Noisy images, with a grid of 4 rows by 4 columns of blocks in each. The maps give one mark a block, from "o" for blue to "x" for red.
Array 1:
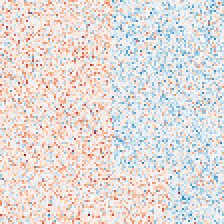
x x o o
x x o o
x x o o
x x x o
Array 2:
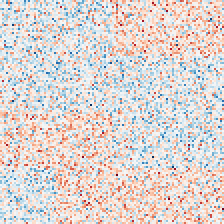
o o x x
o o o o
x x o o
o x x x
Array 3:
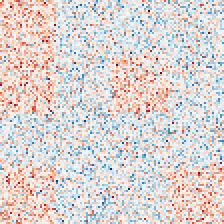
x o o o
x o x o
o o o o
x o o x
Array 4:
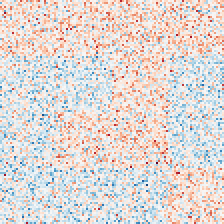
x x x x
o o x o
o x x o
o o o x
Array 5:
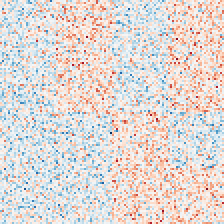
o x o x
o x o x
o o x o
o o x x
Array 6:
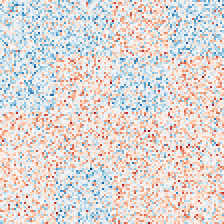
o o x o
o x o x
x x x x
x o x x
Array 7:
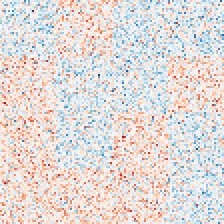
o x o o
x o o x
x o x o
x x x o
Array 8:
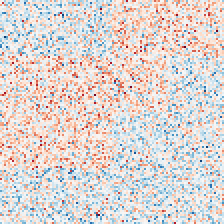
o o x x
x x x o
x x o o
o o o o
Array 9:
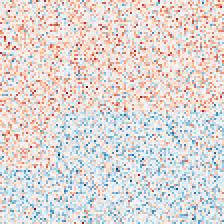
x x x x
x x x x
x o o o
o o o o
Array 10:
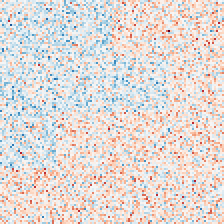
o o x x
o o o x
o x x x
x x x x
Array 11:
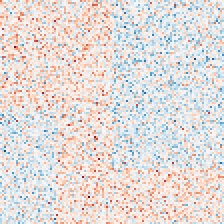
x x o o
x x o o
o x o o
o x x x
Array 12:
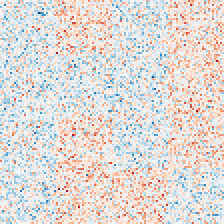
o x o x
o o o x
o x o x
o x x o
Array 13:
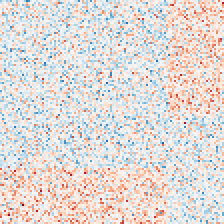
o o o x
o o o x
o o o o
x x x o
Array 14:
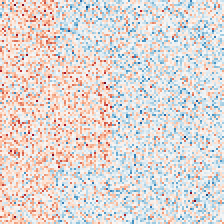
x o o o
x x o o
x x o o
x o o o
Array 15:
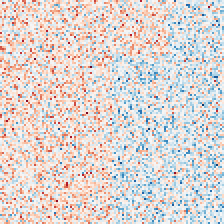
x x x o
x x o o
x x o o
x x o o
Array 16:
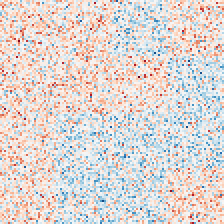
x x o x
x x x o
x o o o
x o o x
